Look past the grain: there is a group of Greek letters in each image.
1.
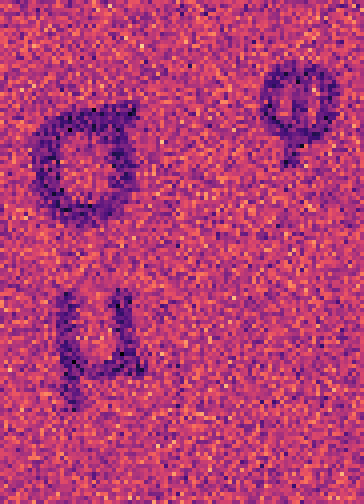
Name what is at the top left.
sigma
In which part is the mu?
bottom left
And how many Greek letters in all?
3
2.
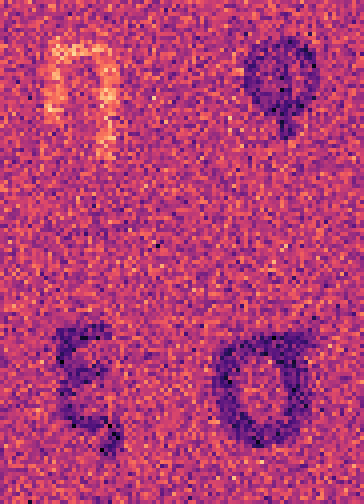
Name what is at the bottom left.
xi
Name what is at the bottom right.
sigma
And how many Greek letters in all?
4
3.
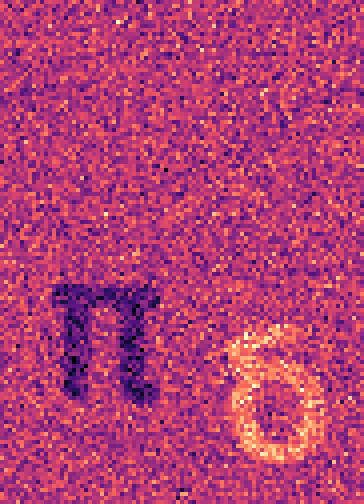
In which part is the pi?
bottom left
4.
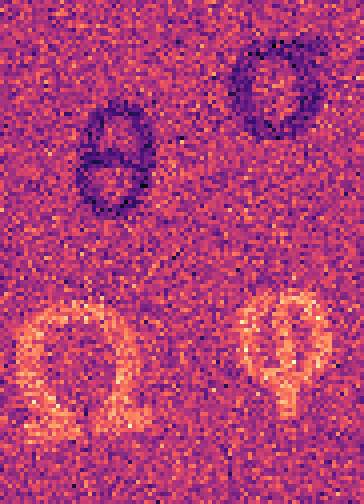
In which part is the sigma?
top right
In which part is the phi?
bottom right
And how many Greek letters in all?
4
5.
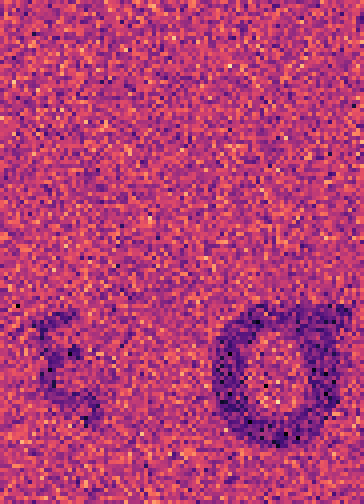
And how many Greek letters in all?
2
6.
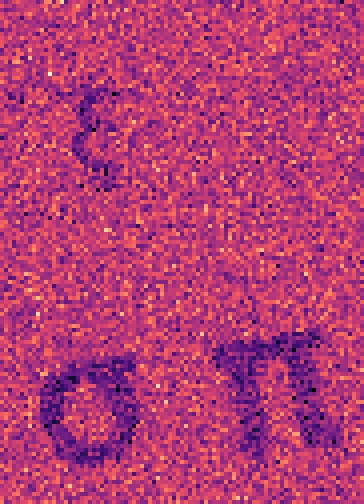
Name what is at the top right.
nothing
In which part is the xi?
top left
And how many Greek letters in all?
3
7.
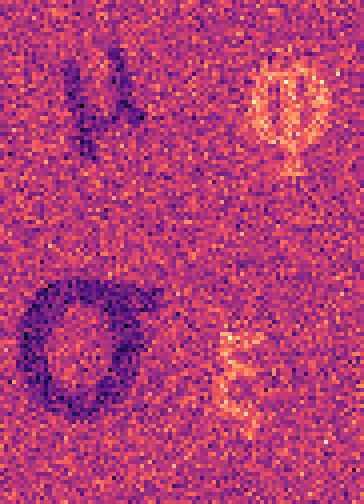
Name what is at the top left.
mu
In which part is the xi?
bottom right
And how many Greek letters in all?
4
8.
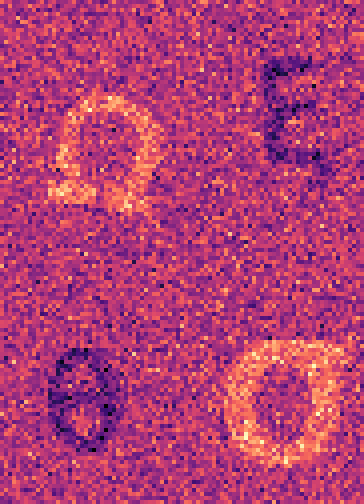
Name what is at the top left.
omega
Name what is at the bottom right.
sigma
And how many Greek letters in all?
4
